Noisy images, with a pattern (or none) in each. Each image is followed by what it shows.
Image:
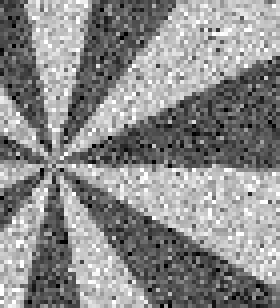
spokes from one point
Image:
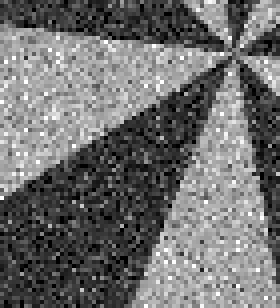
spokes from one point
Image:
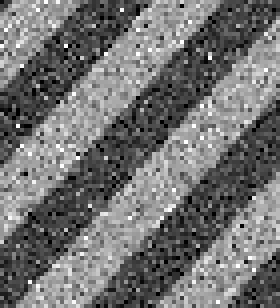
diagonal stripes
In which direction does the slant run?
bottom left to top right
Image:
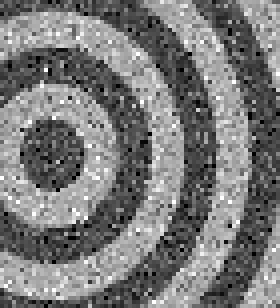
rings round one point
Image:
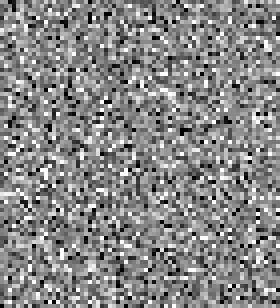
only noise
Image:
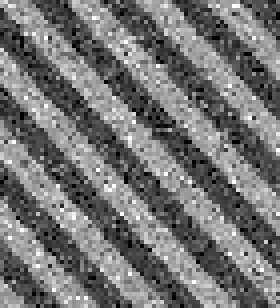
diagonal stripes
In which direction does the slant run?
top left to bottom right
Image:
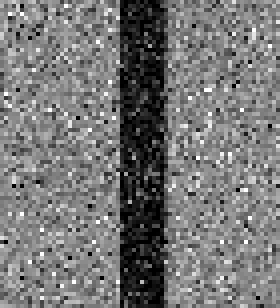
one vertical stripe
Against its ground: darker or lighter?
darker
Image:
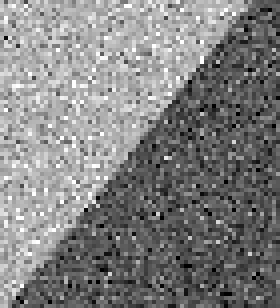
a sharp edge
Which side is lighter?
top left
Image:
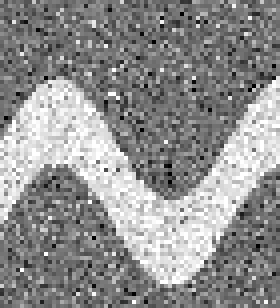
a wavy band
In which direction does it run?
left to right
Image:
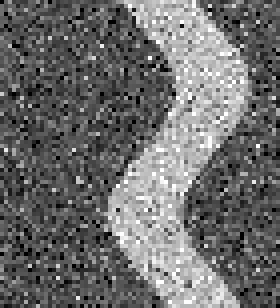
a wavy band
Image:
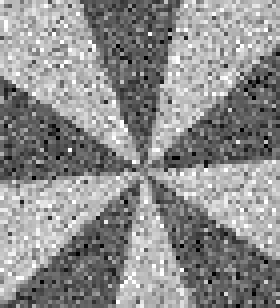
spokes from one point
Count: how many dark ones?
5
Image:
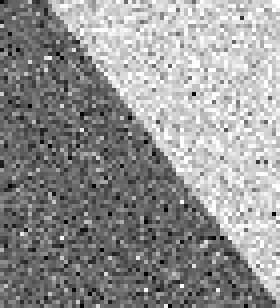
a sharp edge
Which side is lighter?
top right
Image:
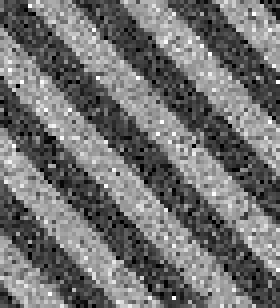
diagonal stripes
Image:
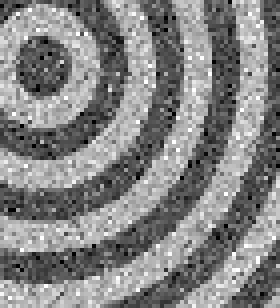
rings round one point
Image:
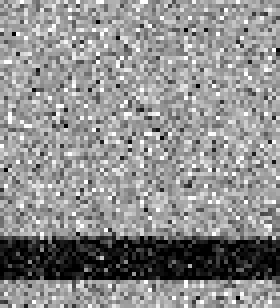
one horizontal stripe
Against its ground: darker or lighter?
darker
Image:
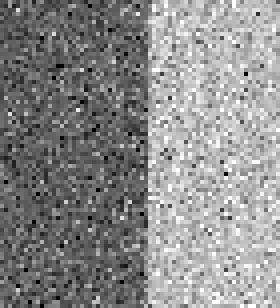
a sharp edge
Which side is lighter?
right
